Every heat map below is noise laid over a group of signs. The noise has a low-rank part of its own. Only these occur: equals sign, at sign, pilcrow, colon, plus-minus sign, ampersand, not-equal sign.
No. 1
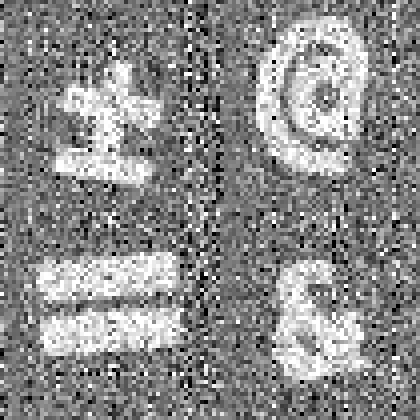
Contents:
top left: light plus-minus sign; top right: light at sign; bottom left: light equals sign; bottom right: light ampersand
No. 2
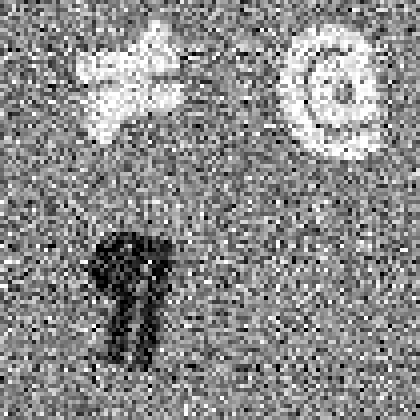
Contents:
top left: light not-equal sign; top right: light at sign; bottom left: dark pilcrow
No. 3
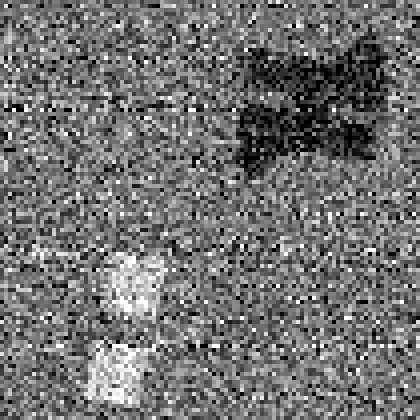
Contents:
top right: dark not-equal sign; bottom left: light colon
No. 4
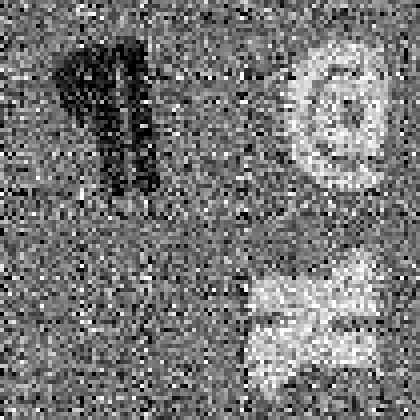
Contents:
top left: dark pilcrow; top right: light at sign; bottom right: light not-equal sign
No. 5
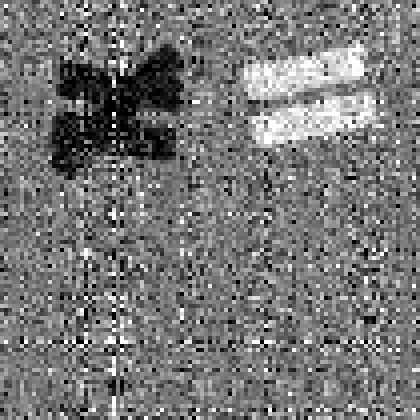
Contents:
top left: dark not-equal sign; top right: light equals sign
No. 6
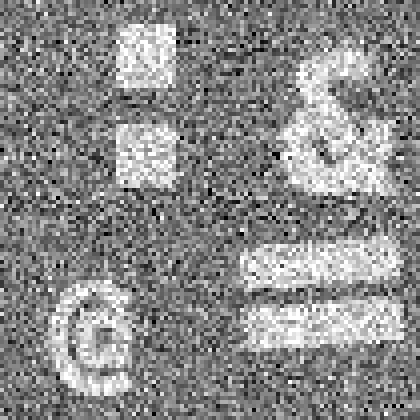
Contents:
top left: light colon; top right: light ampersand; bottom left: light at sign; bottom right: light equals sign
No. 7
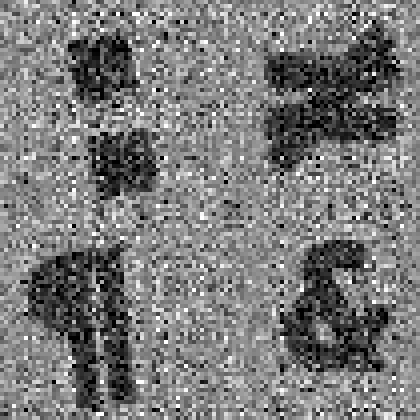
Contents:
top left: dark colon; top right: dark not-equal sign; bottom left: dark pilcrow; bottom right: dark ampersand
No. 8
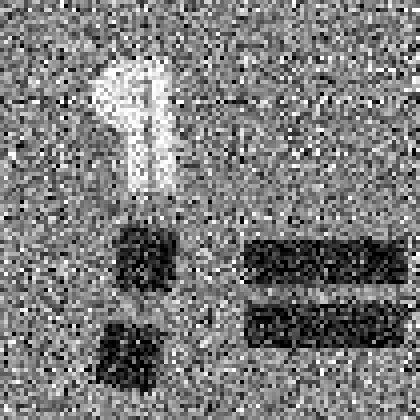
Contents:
top left: light pilcrow; bottom left: dark colon; bottom right: dark equals sign
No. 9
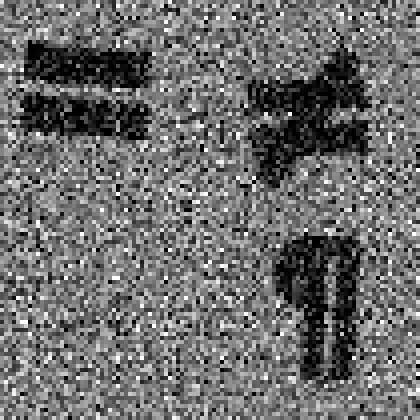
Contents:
top left: dark equals sign; top right: dark not-equal sign; bottom right: dark pilcrow
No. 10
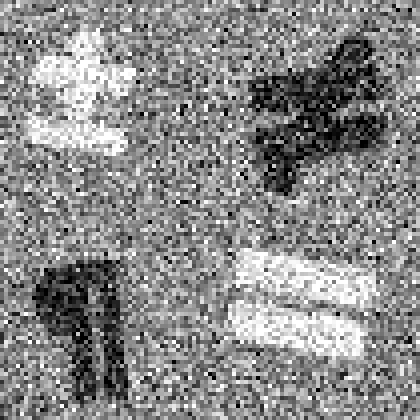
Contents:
top left: light plus-minus sign; top right: dark not-equal sign; bottom left: dark pilcrow; bottom right: light equals sign
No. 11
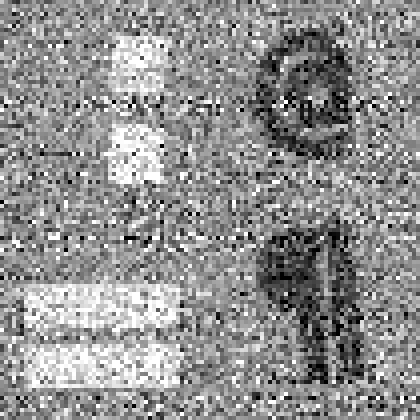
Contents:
top left: light colon; top right: dark at sign; bottom left: light equals sign; bottom right: dark pilcrow
